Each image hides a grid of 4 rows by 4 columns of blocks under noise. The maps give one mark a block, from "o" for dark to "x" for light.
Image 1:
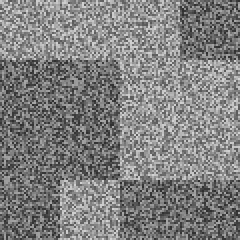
xxxo
ooxx
ooxx
oxoo
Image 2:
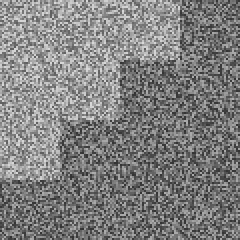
xxxo
xxoo
xooo
oooo
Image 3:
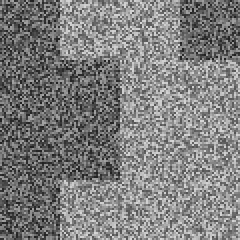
oxxo
ooxx
ooxx
oxxx
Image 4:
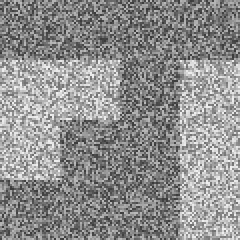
oooo
xxox
xoox
ooox
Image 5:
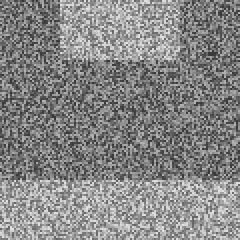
oxxo
oooo
oooo
xxxx
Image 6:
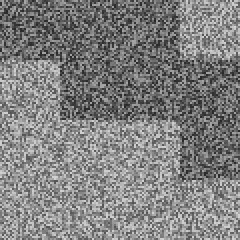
ooox
xooo
xxxo
xxxx
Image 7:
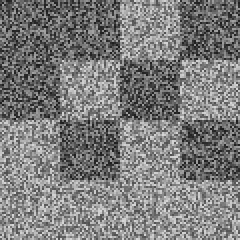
ooxo
oxox
xoxo
xxxx
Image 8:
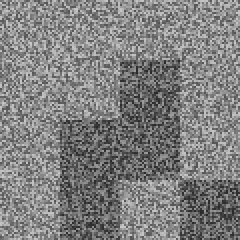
xxxx
xxox
xoox
xoxo
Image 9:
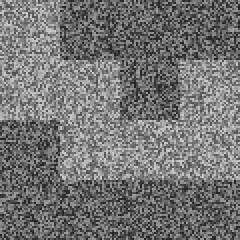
xooo
xxox
oxxx
oooo
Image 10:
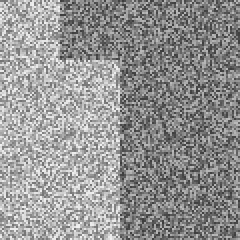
xooo
xxoo
xxoo
xxoo
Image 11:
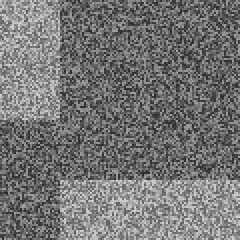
xooo
xooo
oooo
oxxx
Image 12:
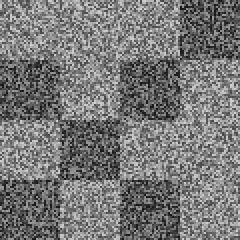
xxxo
oxox
xoxx
oxox
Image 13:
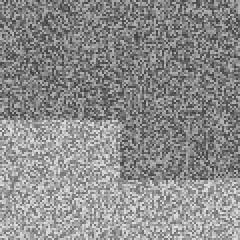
oooo
oooo
xxoo
xxxx
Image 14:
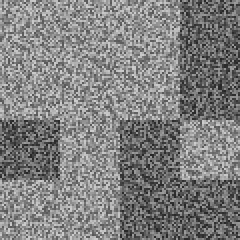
xxxo
xxxo
oxox
xxoo
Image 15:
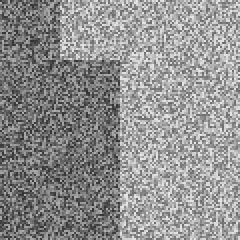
oxxx
ooxx
ooxx
ooxx
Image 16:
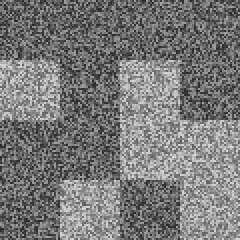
oooo
xoxo
ooxx
oxox
